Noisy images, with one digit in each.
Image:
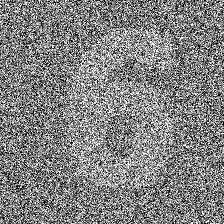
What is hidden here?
light 6
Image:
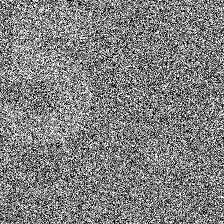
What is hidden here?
light 5
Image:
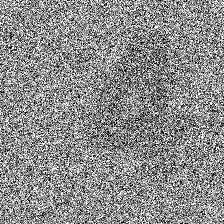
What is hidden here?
dark 4
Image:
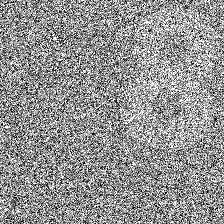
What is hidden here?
light 8
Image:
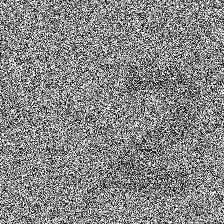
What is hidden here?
dark 2
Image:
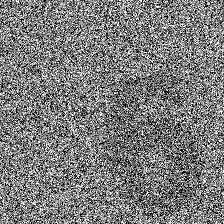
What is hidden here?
dark 6
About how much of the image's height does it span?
two thirds
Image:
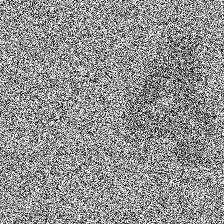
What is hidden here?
dark 4
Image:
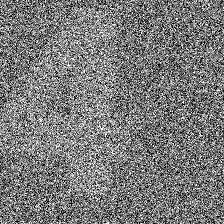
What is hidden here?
light 4
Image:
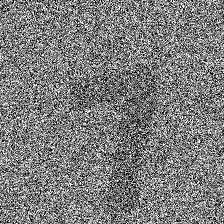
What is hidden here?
dark 7
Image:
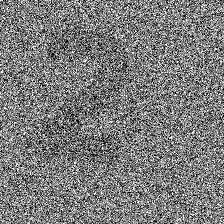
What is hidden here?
dark 2
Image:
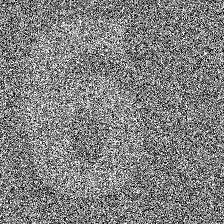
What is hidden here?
light 6
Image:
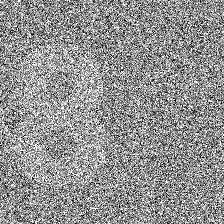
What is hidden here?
light 8
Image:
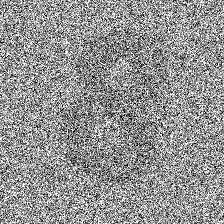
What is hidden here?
dark 8
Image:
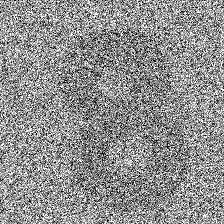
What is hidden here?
dark 8
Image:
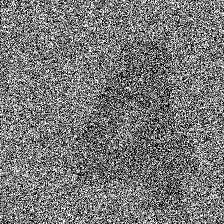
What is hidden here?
dark 4
